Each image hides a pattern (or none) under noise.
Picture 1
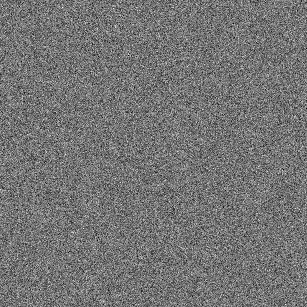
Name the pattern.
only noise
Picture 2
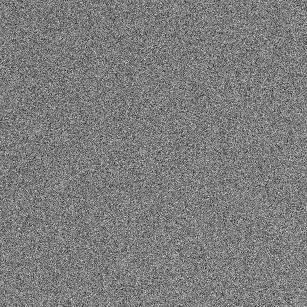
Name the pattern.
a smooth slope
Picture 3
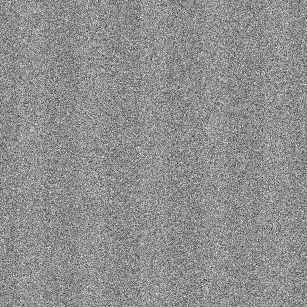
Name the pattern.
vertical stripes
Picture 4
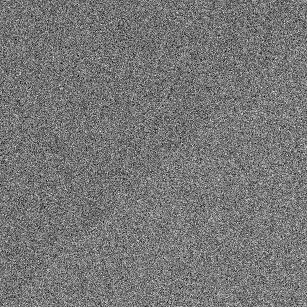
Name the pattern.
a sharp edge
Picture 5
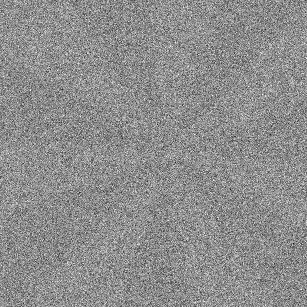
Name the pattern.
spokes from one point
